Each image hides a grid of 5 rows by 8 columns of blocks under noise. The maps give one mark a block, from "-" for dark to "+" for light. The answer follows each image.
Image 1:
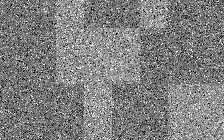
--+--+--
--+++---
--+++---
---+--++
---+--++
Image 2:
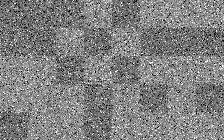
---+-+++
--+-+---
++-+-+++
+++-+-+-
-++-++++
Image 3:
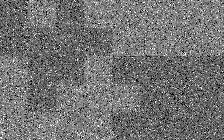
-+-+++++
----++++
+--+----
+-+++---
++++----
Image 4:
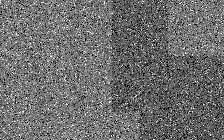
++++--++
++++--++
++++----
++++----
+++++---
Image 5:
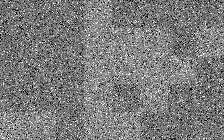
---+----
---+++-+
---++++-
---+-+--
++-++---
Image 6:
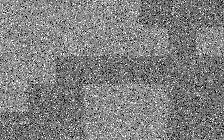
+++++---
++++++-+
++------
+--+++--
---+++--
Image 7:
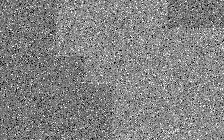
--++++--
--++++++
---+++++
----++++
----++++
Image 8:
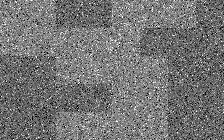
++--+++-
+++++---
--++++--
----++--
--++++--
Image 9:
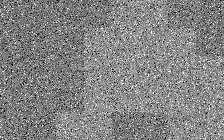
----++--
---++++-
---+++++
---+++++
--++--++
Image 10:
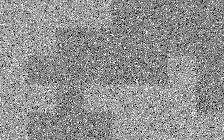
++++----
++------
+-----+-
++-++++-
+---++++
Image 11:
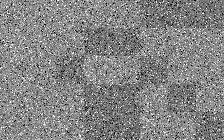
+++++---
+++--+++
++-++-++
+++--+-+
+++--++-
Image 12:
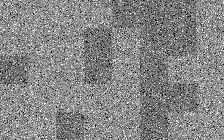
++++---+
+++-+--+
-++-+-++
+++++--+
++-++-++
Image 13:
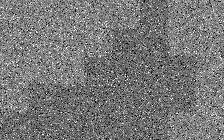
+++++-++
++++--++
+++----+
+------+
------++
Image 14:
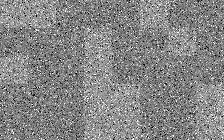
++---+--
---+--+-
+--+----
---++--+
---++--+
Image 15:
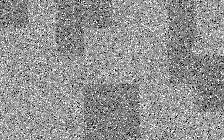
-+--++-+
++-+++-+
++++++--
+++--++-
+++--+++
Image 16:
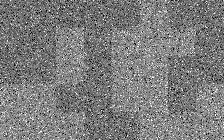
-----+--
--+-+++-
--+-++--
++--++-+
+++--+++
